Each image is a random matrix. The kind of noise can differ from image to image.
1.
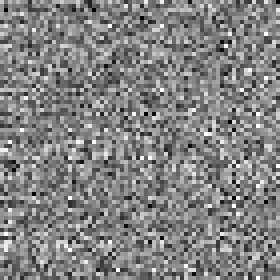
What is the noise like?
low rank plus noise
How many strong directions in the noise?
two
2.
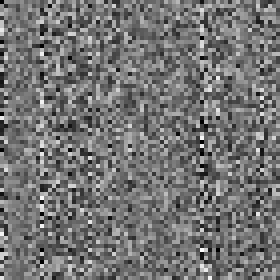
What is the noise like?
columns of uneven size
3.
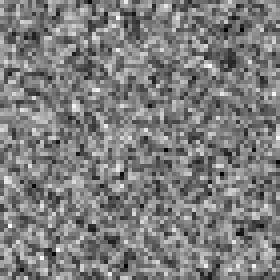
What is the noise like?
blotchy
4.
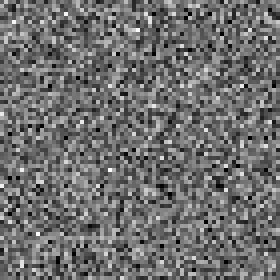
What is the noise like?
independent entries
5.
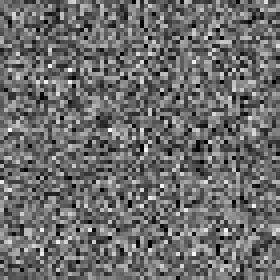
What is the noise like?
low rank plus noise
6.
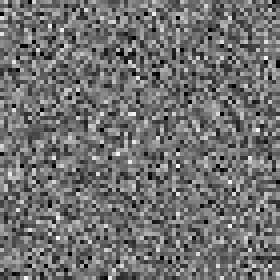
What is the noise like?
low rank plus noise
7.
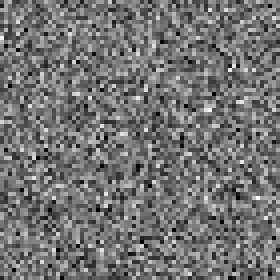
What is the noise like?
independent entries
